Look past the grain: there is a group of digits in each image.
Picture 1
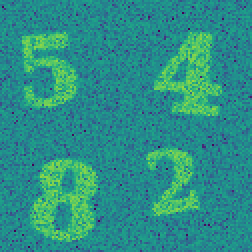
top left: 5; top right: 4; bottom left: 8; bottom right: 2
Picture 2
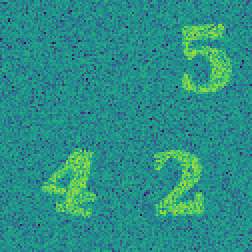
top right: 5; bottom left: 4; bottom right: 2
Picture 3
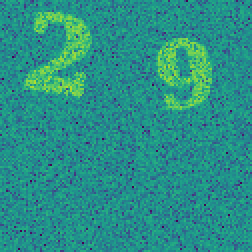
top left: 2; top right: 9
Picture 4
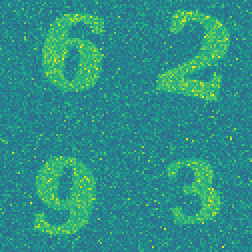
top left: 6; top right: 2; bottom left: 9; bottom right: 3
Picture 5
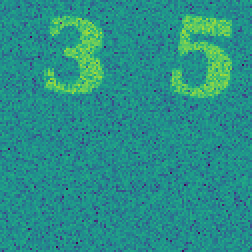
top left: 3; top right: 5
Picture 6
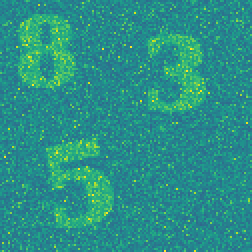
top left: 8; top right: 3; bottom left: 5
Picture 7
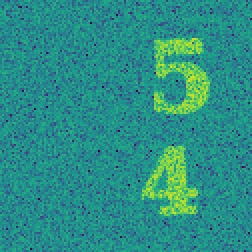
top right: 5; bottom right: 4
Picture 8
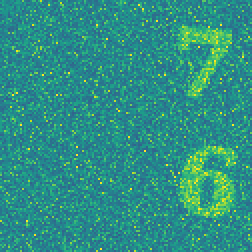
top right: 7; bottom right: 6
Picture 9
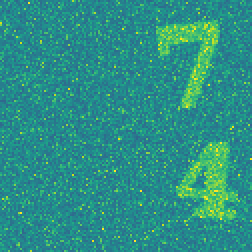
top right: 7; bottom right: 4
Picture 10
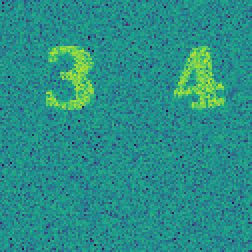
top left: 3; top right: 4
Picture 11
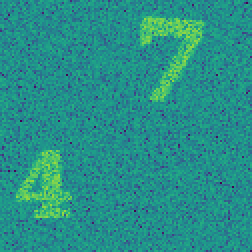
top right: 7; bottom left: 4
